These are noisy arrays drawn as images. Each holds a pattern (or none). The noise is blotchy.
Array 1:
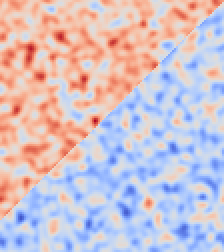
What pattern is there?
a sharp edge
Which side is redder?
top left
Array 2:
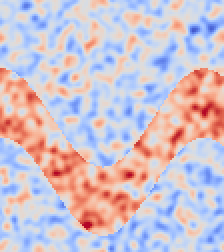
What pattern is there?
a wavy band
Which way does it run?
left to right
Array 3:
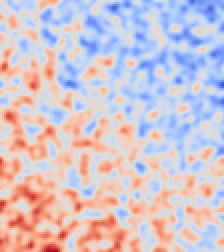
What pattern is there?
a smooth slope
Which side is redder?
bottom left
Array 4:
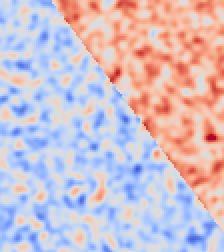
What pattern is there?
a sharp edge
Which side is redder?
top right
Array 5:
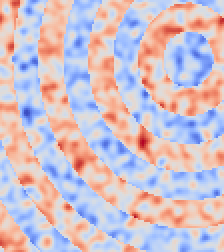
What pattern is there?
rings round one point
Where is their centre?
top right
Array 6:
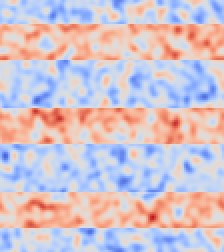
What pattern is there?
horizontal stripes
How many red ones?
3
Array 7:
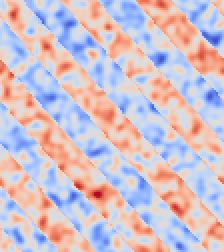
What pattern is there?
diagonal stripes
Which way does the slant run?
top left to bottom right
